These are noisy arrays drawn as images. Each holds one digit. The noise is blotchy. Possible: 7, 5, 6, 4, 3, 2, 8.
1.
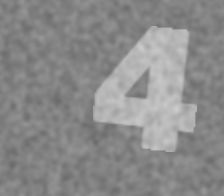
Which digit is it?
4
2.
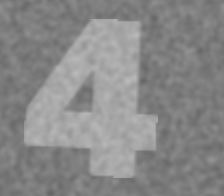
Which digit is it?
4
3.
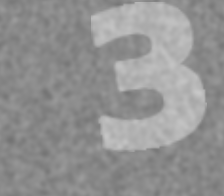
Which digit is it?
3
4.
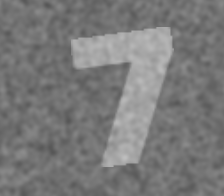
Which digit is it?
7
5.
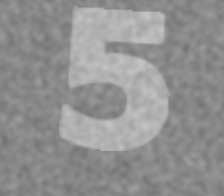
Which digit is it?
5
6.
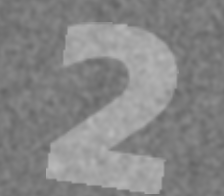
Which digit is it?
2
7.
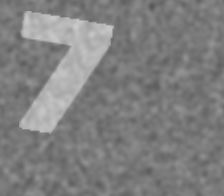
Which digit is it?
7
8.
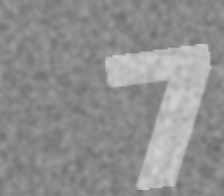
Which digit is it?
7
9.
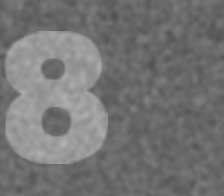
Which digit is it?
8
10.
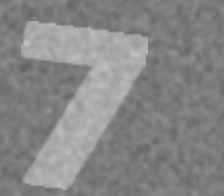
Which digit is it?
7
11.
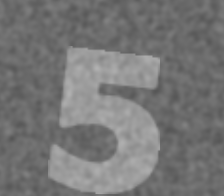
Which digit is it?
5
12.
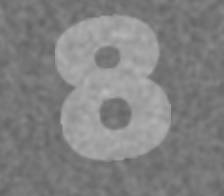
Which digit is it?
8
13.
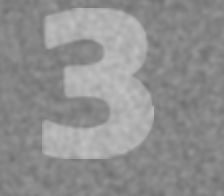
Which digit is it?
3
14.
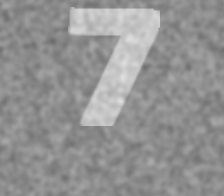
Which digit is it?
7
